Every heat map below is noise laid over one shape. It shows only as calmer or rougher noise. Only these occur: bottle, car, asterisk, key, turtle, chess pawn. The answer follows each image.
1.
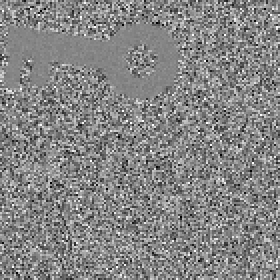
key
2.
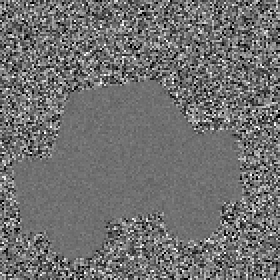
car
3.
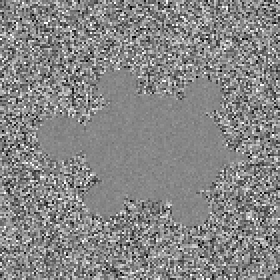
turtle
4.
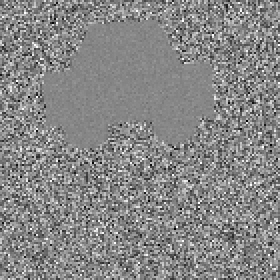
car
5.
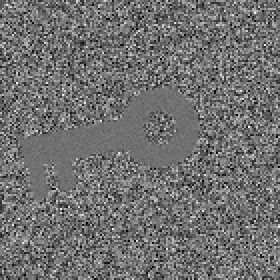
key
